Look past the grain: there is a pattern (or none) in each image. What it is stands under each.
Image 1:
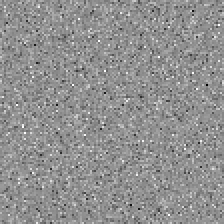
only noise
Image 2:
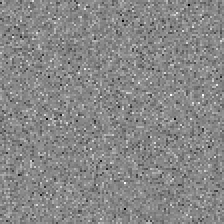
only noise
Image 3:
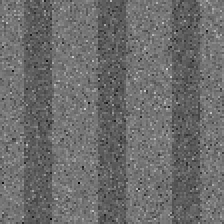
vertical stripes
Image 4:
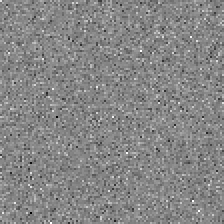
only noise
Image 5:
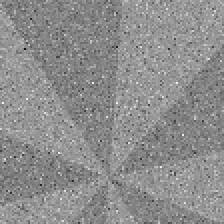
spokes from one point
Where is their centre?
bottom middle
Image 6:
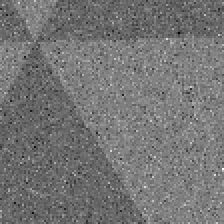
spokes from one point
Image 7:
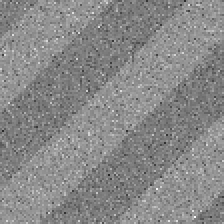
diagonal stripes
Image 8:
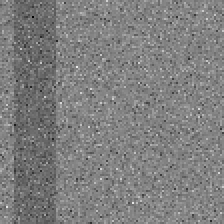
one vertical stripe
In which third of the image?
left
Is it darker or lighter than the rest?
darker
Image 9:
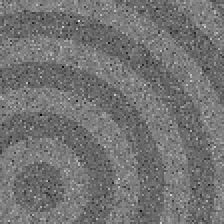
rings round one point
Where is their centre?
bottom left
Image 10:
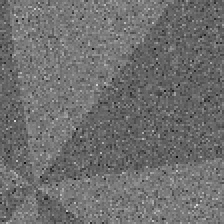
spokes from one point
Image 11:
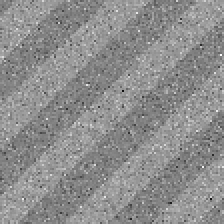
diagonal stripes
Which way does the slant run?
bottom left to top right
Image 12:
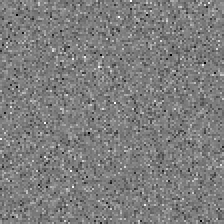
only noise
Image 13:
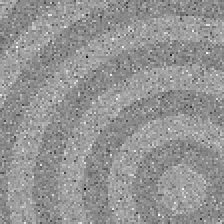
rings round one point
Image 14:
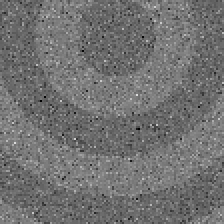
rings round one point
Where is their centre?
top middle
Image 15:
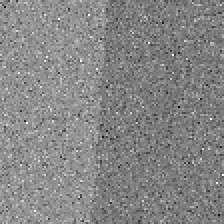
a sharp edge
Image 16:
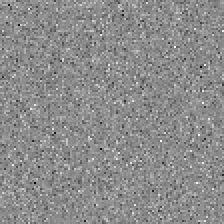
only noise
